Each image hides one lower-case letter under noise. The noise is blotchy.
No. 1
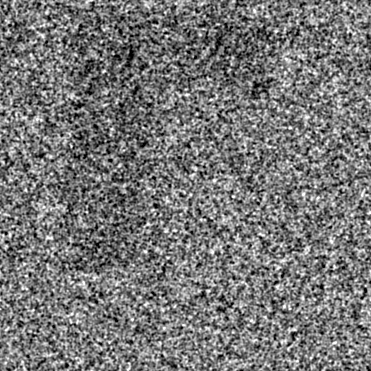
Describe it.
dark r
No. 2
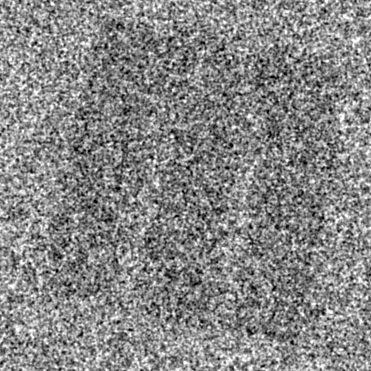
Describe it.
dark m
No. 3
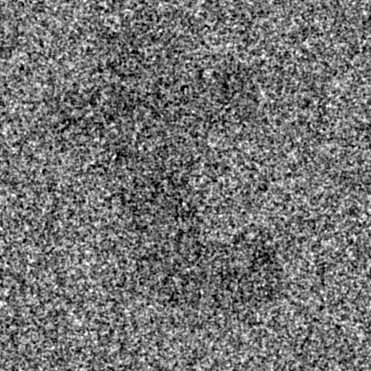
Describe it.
dark t
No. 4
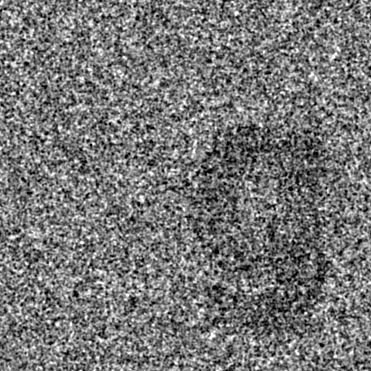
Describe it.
dark g
